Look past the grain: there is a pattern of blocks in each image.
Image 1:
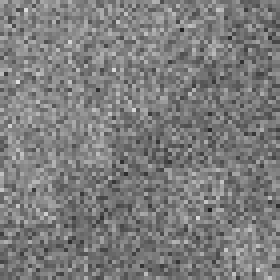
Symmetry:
mirrored about the diagonal from the top left
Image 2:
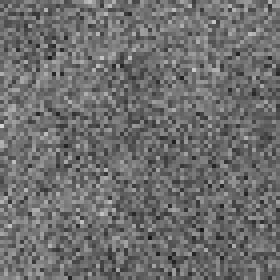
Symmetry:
mirrored about the diagonal from the top left
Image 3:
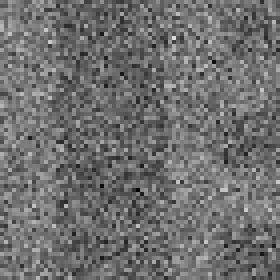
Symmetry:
top and bottom mirror each other
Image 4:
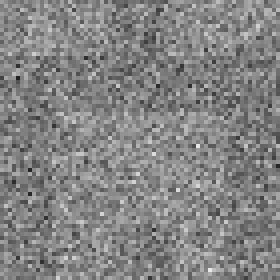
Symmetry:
left and right mirror each other
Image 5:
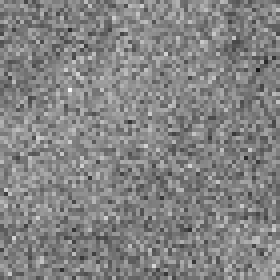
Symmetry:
mirrored about the diagonal from the top left
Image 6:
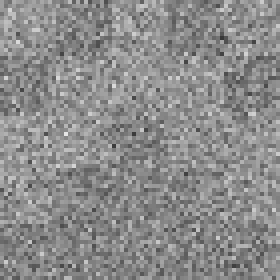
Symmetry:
left and right mirror each other
